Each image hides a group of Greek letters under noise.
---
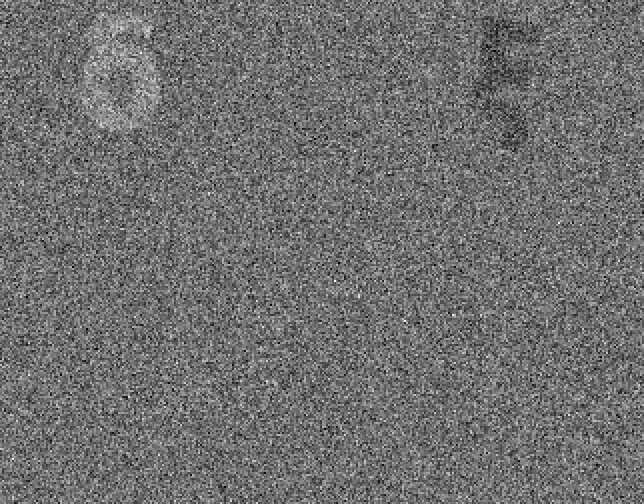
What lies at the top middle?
nothing
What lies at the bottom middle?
nothing
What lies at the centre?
nothing
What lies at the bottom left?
nothing
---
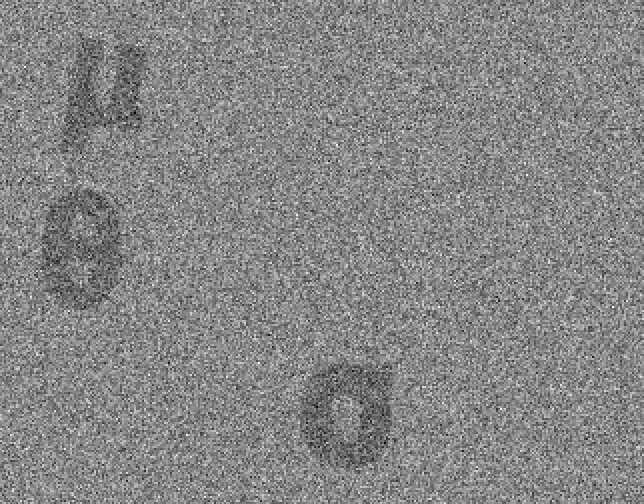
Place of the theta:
middle left
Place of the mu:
top left
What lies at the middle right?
nothing
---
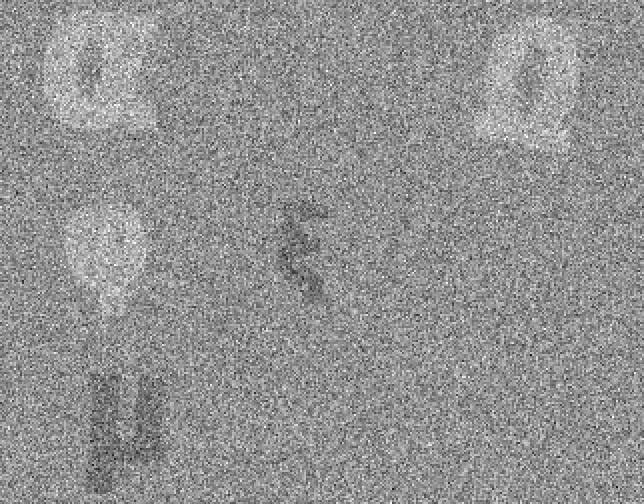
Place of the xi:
centre
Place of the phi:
middle left
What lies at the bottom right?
nothing
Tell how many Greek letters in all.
5
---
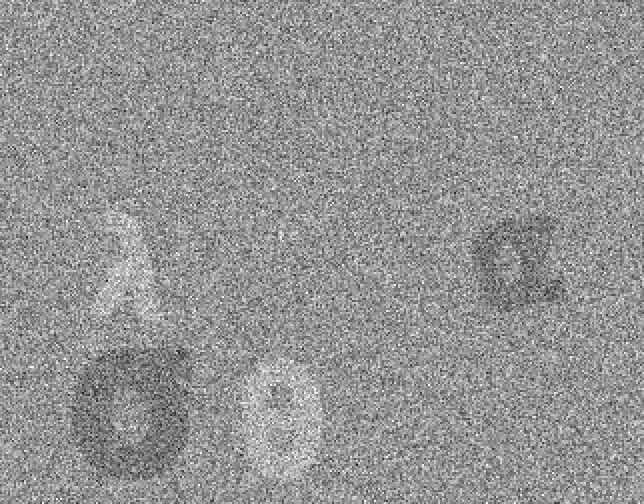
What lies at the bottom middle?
theta
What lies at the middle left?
lambda
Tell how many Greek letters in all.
4
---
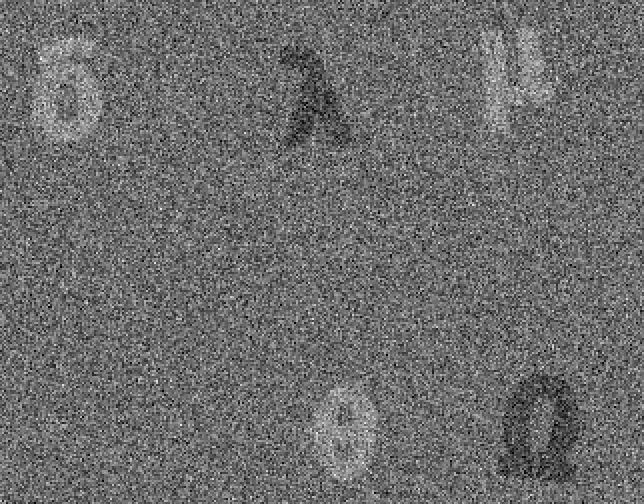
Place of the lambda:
top middle
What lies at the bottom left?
nothing
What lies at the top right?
mu
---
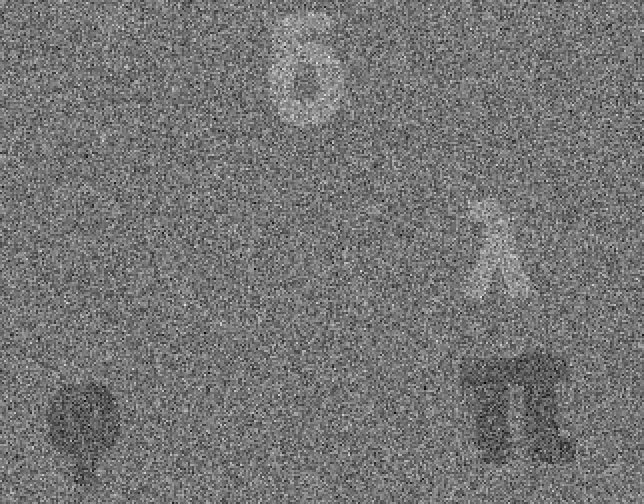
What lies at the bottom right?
pi
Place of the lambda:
middle right
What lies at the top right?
nothing
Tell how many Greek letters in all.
4
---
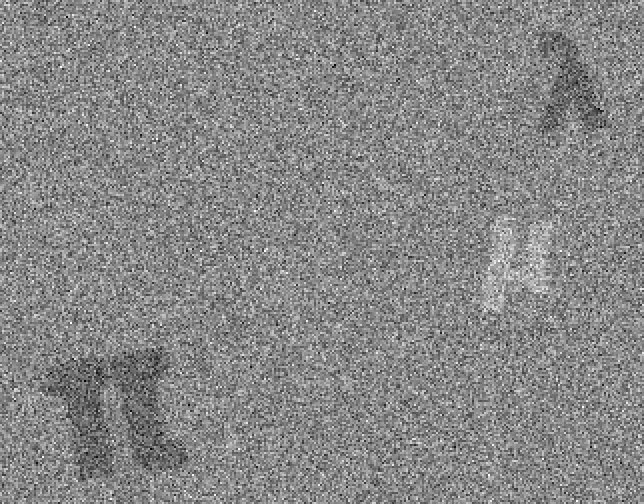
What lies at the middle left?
nothing
